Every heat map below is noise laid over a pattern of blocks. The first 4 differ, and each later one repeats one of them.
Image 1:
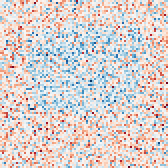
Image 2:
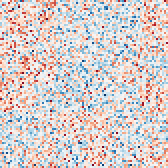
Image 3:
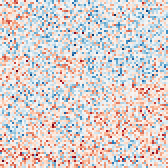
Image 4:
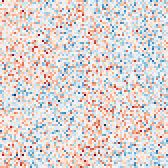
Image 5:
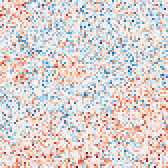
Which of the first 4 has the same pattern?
3
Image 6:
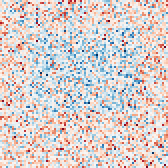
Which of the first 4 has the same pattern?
1
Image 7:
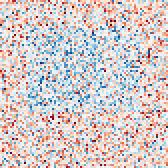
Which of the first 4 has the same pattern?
1
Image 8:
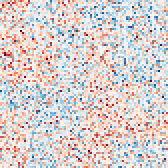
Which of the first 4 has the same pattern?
4
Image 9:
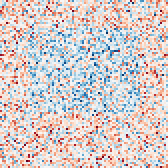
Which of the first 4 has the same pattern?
1
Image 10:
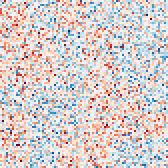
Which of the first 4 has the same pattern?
4
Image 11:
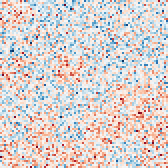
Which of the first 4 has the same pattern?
3
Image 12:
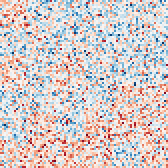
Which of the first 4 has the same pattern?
3
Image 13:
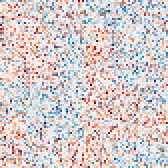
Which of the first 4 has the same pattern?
4
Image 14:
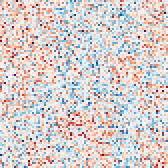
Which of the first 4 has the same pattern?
2
